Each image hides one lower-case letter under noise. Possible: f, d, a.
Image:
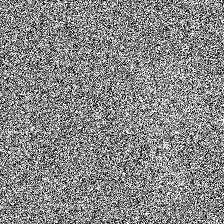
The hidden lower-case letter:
f
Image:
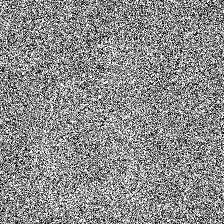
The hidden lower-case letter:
d
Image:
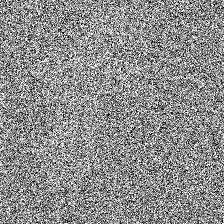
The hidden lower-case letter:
f
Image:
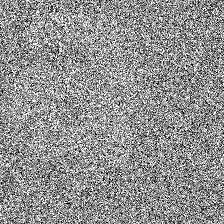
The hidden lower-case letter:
a
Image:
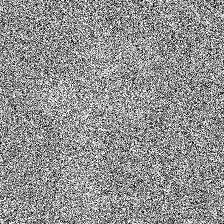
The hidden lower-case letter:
f
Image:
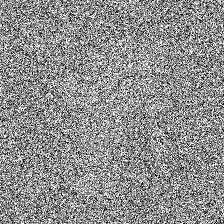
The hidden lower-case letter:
f
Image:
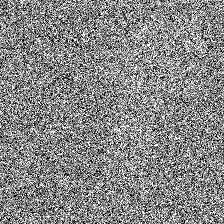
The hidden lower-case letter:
f
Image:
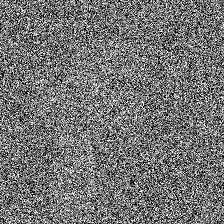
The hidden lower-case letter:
f
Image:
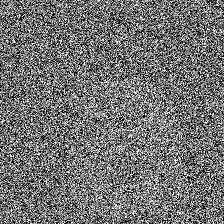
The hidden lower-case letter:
a
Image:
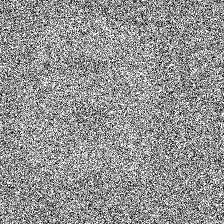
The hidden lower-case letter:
a
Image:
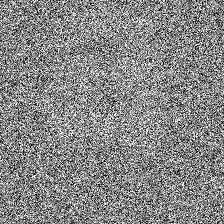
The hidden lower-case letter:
a
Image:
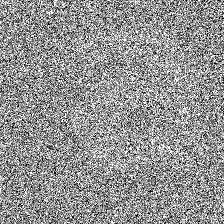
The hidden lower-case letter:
a
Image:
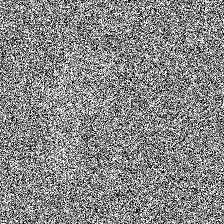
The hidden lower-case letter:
f
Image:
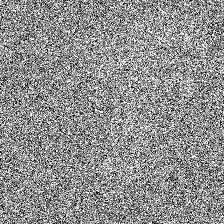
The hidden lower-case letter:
f
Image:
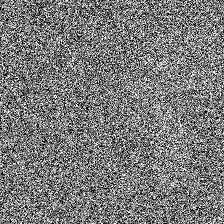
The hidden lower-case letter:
f
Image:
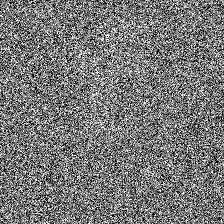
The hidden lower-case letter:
f
